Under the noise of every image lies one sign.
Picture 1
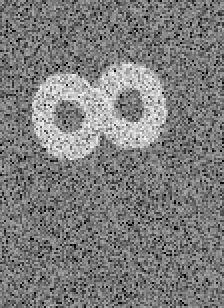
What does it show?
light infinity sign
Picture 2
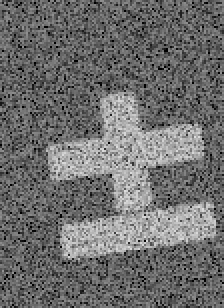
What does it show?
light plus-minus sign
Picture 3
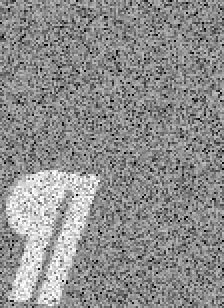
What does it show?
light pilcrow, bottom left
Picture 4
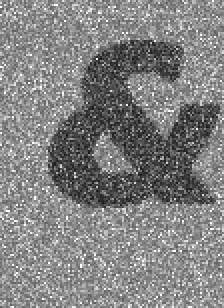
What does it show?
dark ampersand
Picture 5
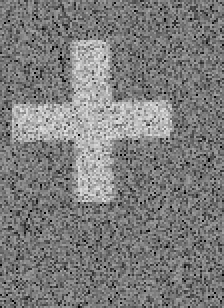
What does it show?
light plus sign
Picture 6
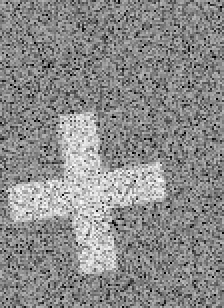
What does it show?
light plus sign
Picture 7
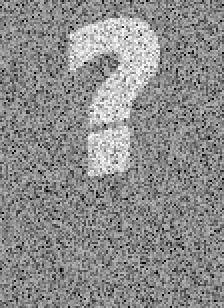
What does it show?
light question mark
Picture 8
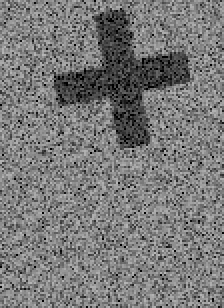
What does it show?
dark plus sign
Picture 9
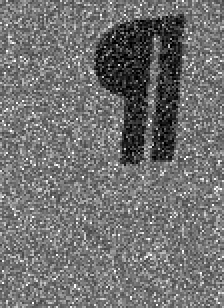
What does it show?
dark pilcrow
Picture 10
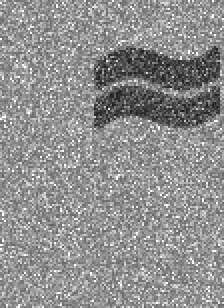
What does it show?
dark approximately sign
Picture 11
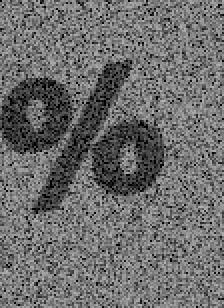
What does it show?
dark percent sign
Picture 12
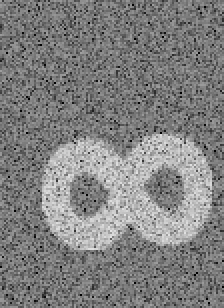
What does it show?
light infinity sign
